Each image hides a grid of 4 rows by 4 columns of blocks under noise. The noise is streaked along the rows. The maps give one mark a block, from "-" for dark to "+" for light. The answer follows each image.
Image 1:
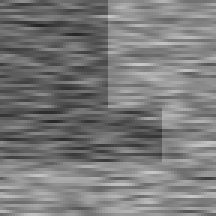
- - + +
- - + +
- - - +
+ + + +
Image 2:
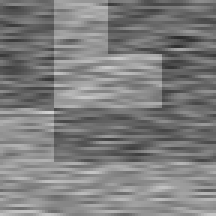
- + - -
- + + -
+ - - -
+ + + +
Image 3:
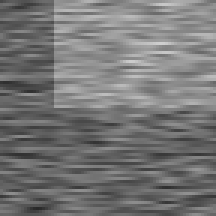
- + + +
- + + +
- - - -
- - - -
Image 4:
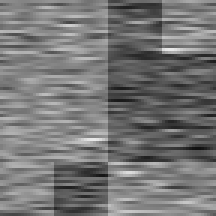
+ + - +
+ + - -
+ + - -
+ - + +
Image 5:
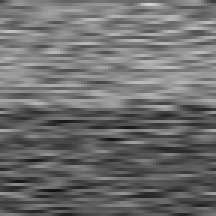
+ + + +
+ + + +
- - - -
- - - -
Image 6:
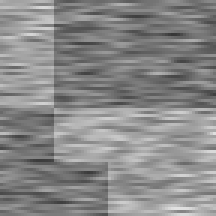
+ - - -
+ - - -
- + + +
- - + +
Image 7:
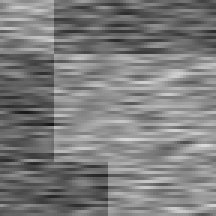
+ - - -
- + + +
- + + +
- - + +
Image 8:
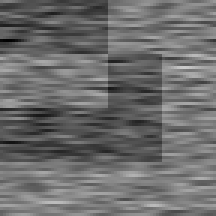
- - + +
+ + - +
- - - +
+ + + +
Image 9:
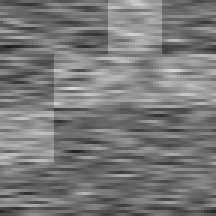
- - + -
- + + +
+ - - -
- - - -
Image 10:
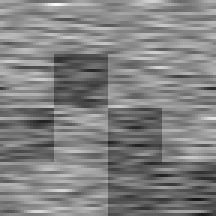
+ + + +
+ - + +
- + - +
+ + - -
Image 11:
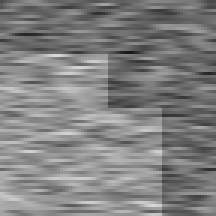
- - - -
+ + - -
+ + + -
+ + + -
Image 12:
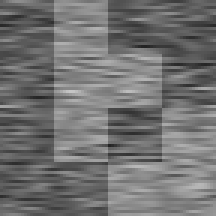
- + - -
- + + -
- + - +
- - + +
